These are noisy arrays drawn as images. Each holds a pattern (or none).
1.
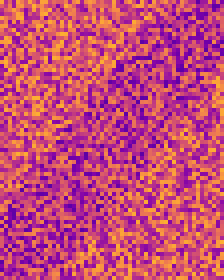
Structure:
a diagonal band
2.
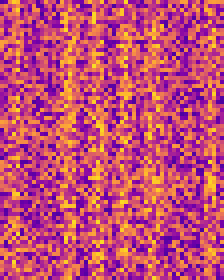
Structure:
bands of columns
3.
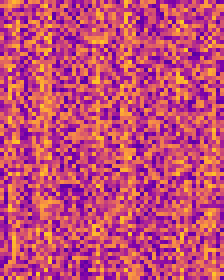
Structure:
bands of columns
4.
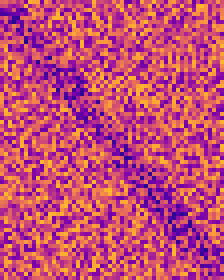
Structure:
a diagonal band
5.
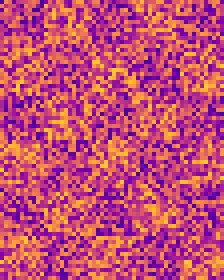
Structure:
a checkerboard
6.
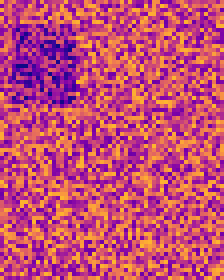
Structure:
one block
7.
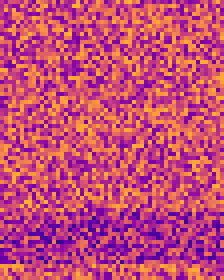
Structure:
one band of rows
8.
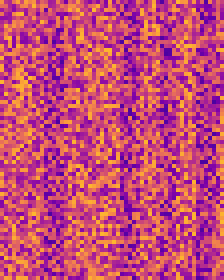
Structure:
bands of columns
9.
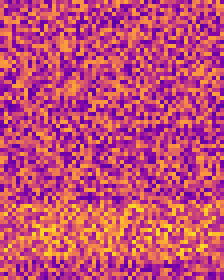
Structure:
one band of rows
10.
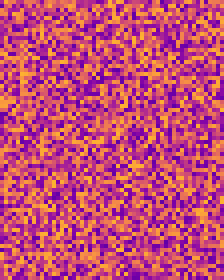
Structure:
only noise
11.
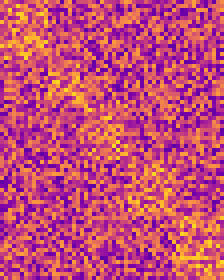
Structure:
blocks along the diagonal
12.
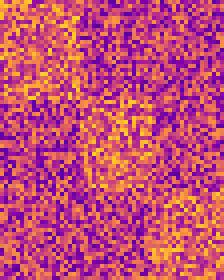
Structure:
blocks along the diagonal
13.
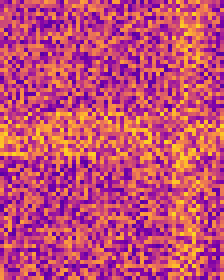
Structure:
bands of rows crossing bands of columns
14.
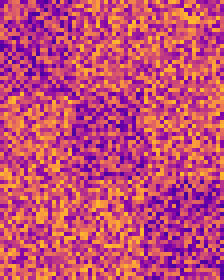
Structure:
blocks along the diagonal
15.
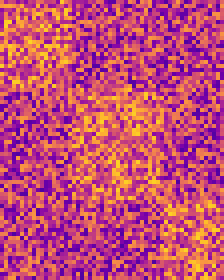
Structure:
blocks along the diagonal
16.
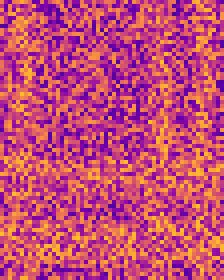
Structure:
bands of rows crossing bands of columns
